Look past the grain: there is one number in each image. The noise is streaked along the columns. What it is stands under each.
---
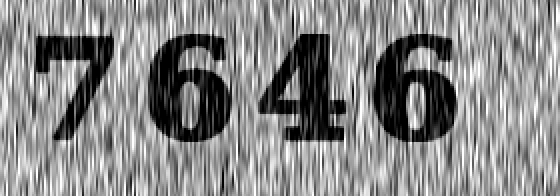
7646
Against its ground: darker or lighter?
darker
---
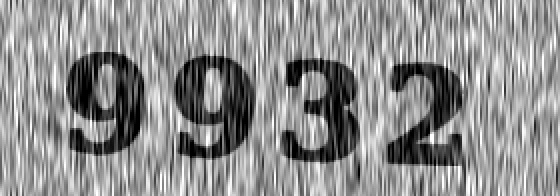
9932
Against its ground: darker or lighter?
darker
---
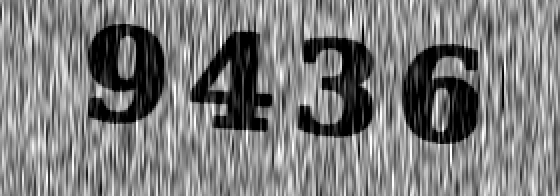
9436
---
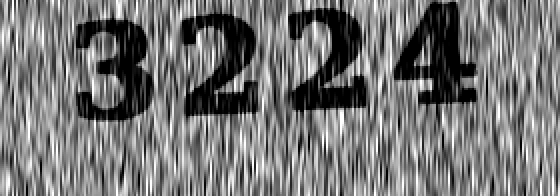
3224
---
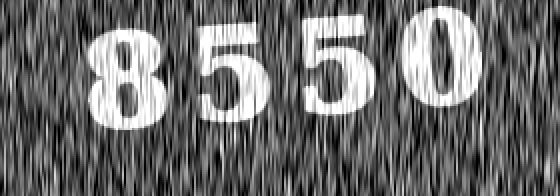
8550
